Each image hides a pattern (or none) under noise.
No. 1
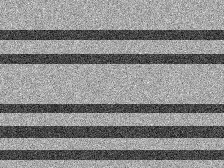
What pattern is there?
bands of rows
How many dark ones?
5
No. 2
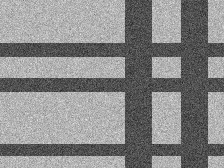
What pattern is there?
bands of rows crossing bands of columns
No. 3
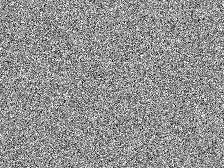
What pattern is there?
only noise
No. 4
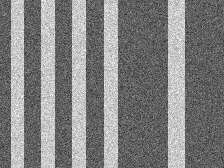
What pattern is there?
bands of columns
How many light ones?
5
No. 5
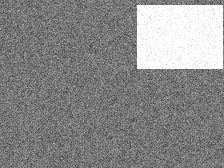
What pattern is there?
one block
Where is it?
top right
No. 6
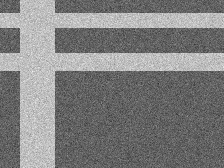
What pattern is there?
bands of rows crossing bands of columns
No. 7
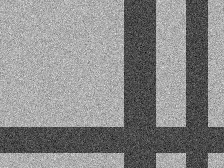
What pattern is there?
bands of rows crossing bands of columns
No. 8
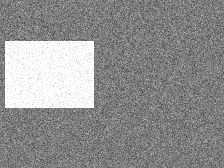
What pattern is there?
one block
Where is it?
middle left
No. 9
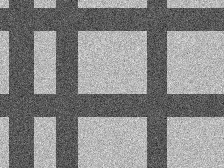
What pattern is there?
bands of rows crossing bands of columns
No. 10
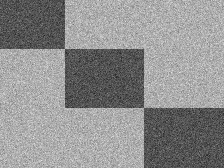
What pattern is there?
blocks along the diagonal
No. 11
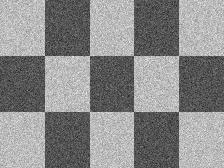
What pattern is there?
a checkerboard
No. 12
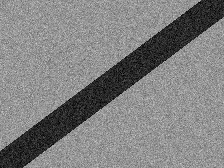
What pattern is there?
a diagonal band
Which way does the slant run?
bottom left to top right
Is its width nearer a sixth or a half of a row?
a sixth
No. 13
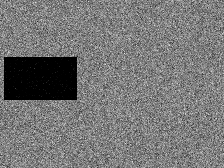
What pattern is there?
one block
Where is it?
middle left
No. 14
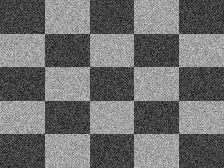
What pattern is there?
a checkerboard
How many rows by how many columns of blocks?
5 by 5
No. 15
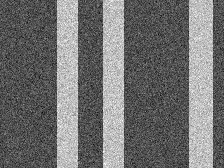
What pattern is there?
bands of columns
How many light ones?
3
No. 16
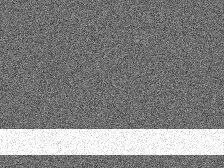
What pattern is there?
one band of rows
